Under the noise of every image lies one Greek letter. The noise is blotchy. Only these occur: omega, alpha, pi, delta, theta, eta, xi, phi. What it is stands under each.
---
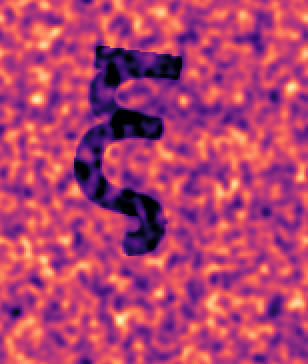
xi
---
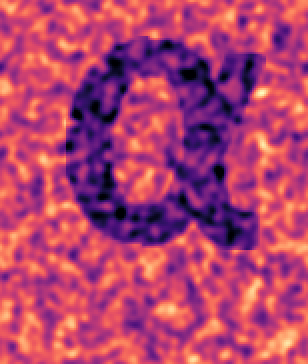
alpha
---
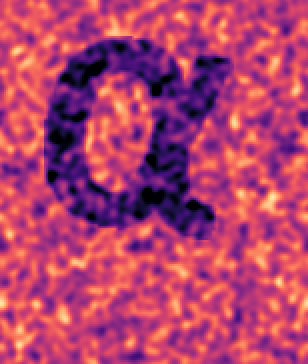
alpha
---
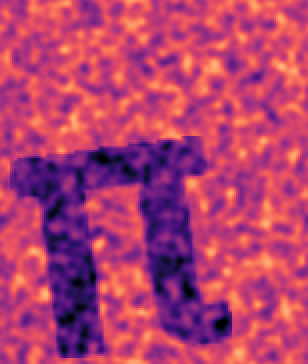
pi
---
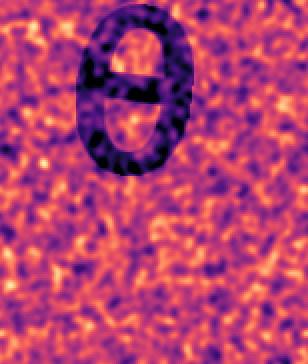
theta
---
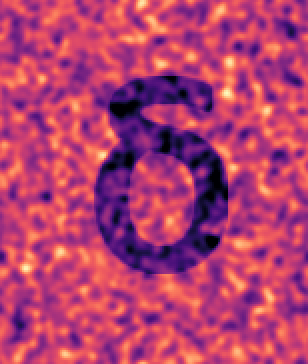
delta
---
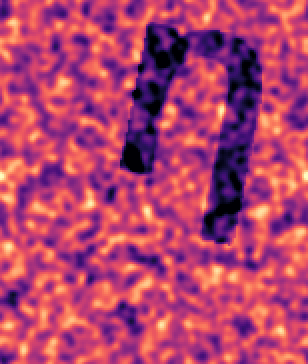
eta
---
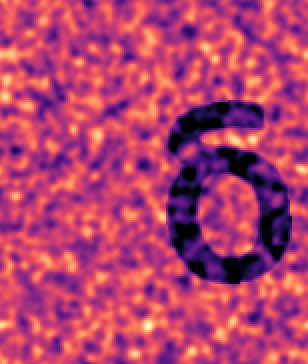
delta
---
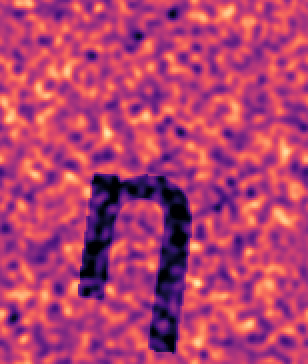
eta
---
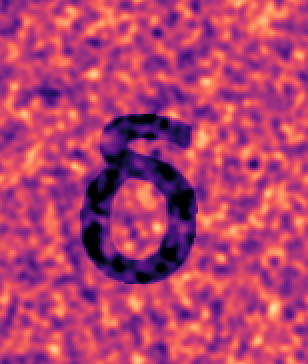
delta
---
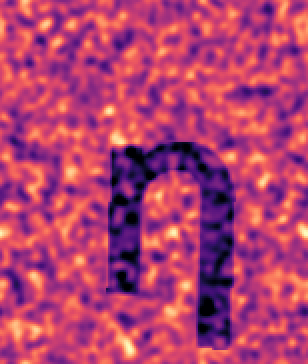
eta
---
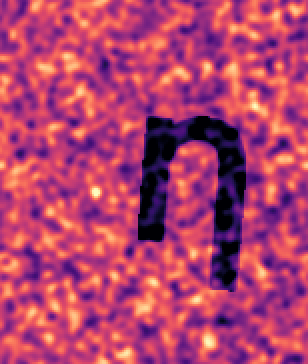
eta
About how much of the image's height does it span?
half
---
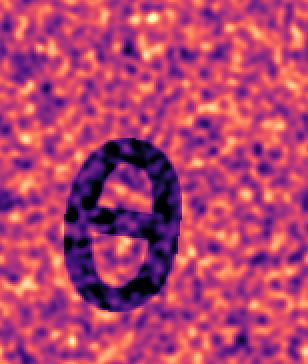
theta
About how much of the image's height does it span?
half
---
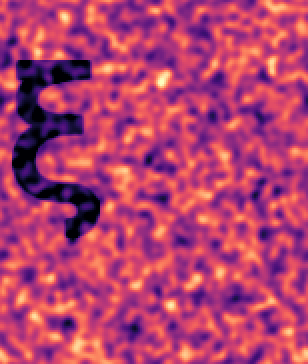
xi
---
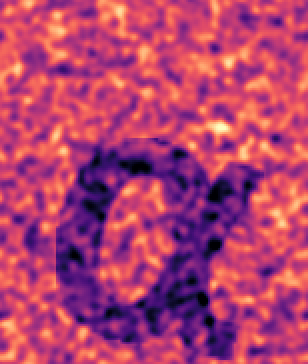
alpha
